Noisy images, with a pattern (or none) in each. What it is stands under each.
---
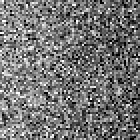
a smooth slope
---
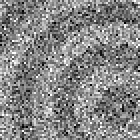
rings round one point
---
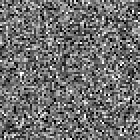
only noise
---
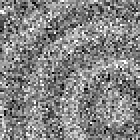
rings round one point
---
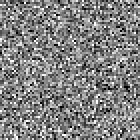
only noise
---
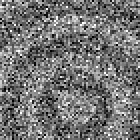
rings round one point
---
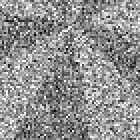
spokes from one point
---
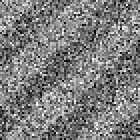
diagonal stripes
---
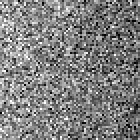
a smooth slope
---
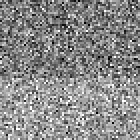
a sharp edge
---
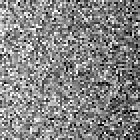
a smooth slope
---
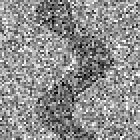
a wavy band
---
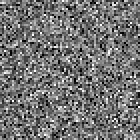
only noise
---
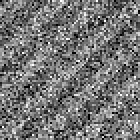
diagonal stripes
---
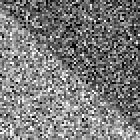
a sharp edge
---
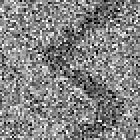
a wavy band
